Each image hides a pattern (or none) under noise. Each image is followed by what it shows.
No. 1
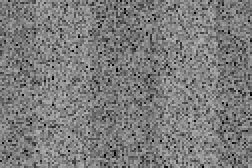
vertical stripes
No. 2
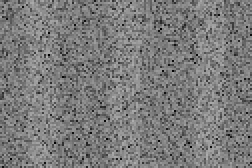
vertical stripes
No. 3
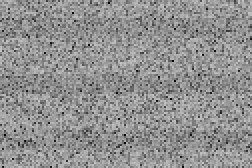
horizontal stripes
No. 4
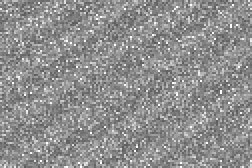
diagonal stripes
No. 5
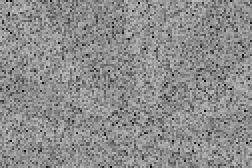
spokes from one point
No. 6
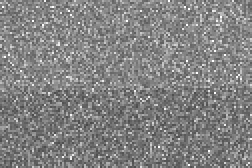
a sharp edge
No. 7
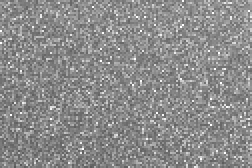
a smooth slope
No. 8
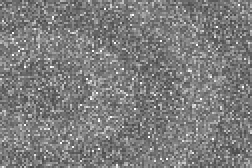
rings round one point
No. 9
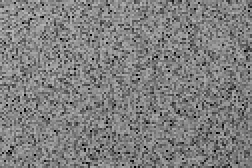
a smooth slope
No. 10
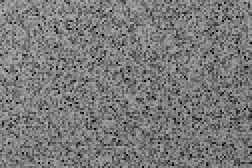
a smooth slope
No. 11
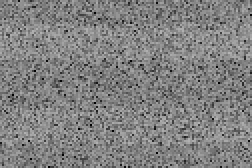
horizontal stripes
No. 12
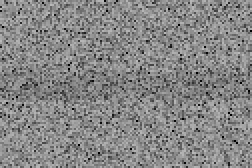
one horizontal stripe
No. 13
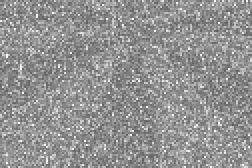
spokes from one point
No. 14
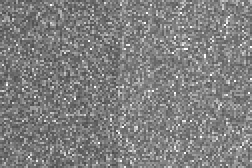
a sharp edge
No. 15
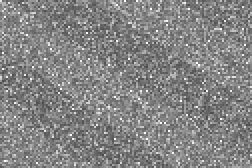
diagonal stripes
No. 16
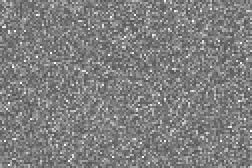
only noise
